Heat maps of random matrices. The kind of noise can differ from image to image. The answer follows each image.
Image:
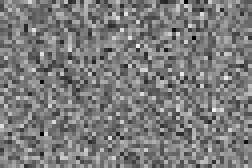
independent entries
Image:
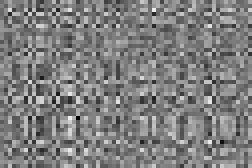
low rank plus noise
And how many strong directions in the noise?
one
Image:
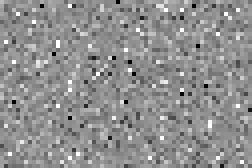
heavy tails
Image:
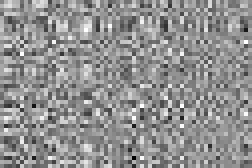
low rank plus noise
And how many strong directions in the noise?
two
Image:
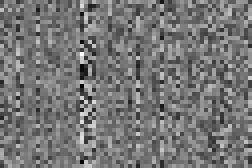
columns of uneven size
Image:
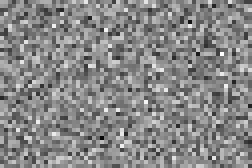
independent entries
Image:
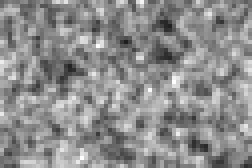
blotchy
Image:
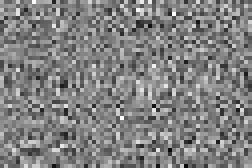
low rank plus noise
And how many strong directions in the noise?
three or four
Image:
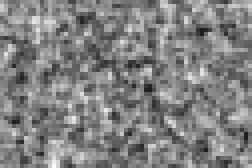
blotchy
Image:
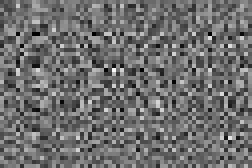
low rank plus noise
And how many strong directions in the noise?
two
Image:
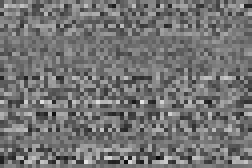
rows of uneven size
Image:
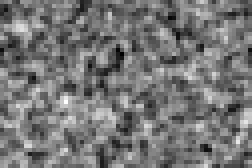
blotchy
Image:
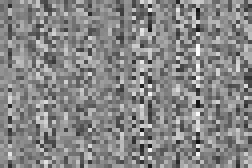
columns of uneven size
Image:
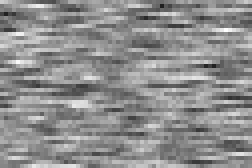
streaked along the rows
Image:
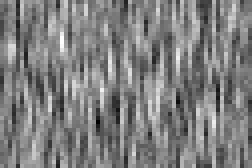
streaked along the columns
